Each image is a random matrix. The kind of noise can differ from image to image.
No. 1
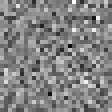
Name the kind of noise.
low rank plus noise
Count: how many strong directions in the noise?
five to eight
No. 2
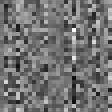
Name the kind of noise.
columns of uneven size
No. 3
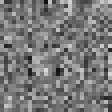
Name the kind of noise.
low rank plus noise
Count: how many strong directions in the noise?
two
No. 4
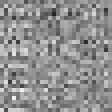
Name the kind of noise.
low rank plus noise
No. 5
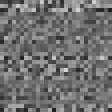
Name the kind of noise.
rows of uneven size
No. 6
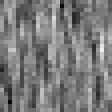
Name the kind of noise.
streaked along the columns
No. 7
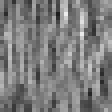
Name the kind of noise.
streaked along the columns
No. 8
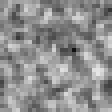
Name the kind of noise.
blotchy
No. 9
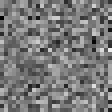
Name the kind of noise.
low rank plus noise
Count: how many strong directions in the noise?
two
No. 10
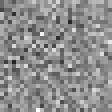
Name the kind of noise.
independent entries
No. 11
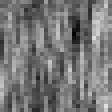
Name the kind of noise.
streaked along the columns
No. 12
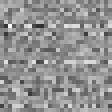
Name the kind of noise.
rows of uneven size
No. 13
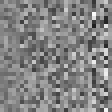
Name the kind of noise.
columns of uneven size
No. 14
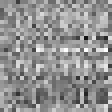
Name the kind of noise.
low rank plus noise
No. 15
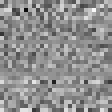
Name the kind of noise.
rows of uneven size
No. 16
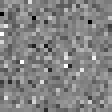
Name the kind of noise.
heavy tails
